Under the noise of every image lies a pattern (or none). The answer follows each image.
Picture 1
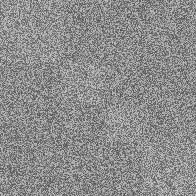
blocks along the diagonal
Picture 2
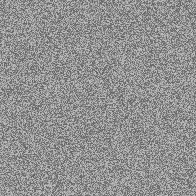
only noise
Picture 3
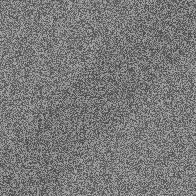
a diagonal band
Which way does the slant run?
bottom left to top right
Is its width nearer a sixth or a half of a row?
a half
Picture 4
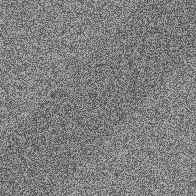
a diagonal band
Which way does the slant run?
bottom left to top right
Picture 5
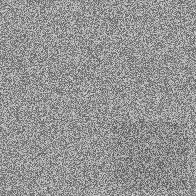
one block
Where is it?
bottom right
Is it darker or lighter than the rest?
darker
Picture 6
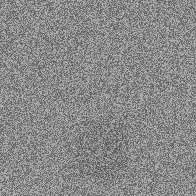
one block
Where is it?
bottom middle
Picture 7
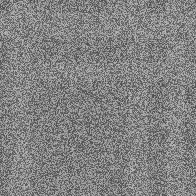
bands of rows crossing bands of columns
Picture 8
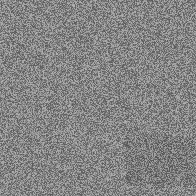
one block
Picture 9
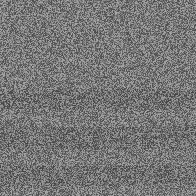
bands of rows
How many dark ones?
3
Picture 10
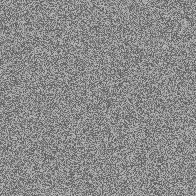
only noise
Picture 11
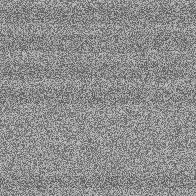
bands of rows
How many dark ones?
5
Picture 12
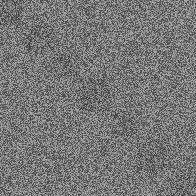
blocks along the diagonal
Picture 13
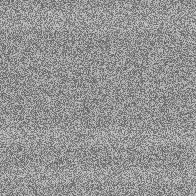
bands of rows
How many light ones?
3
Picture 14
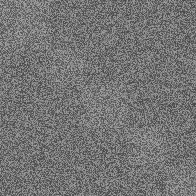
blocks along the diagonal
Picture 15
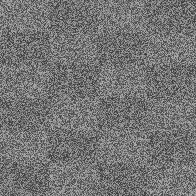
a checkerboard
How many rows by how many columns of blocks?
6 by 4
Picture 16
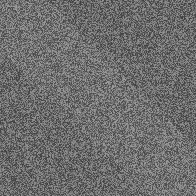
a diagonal band
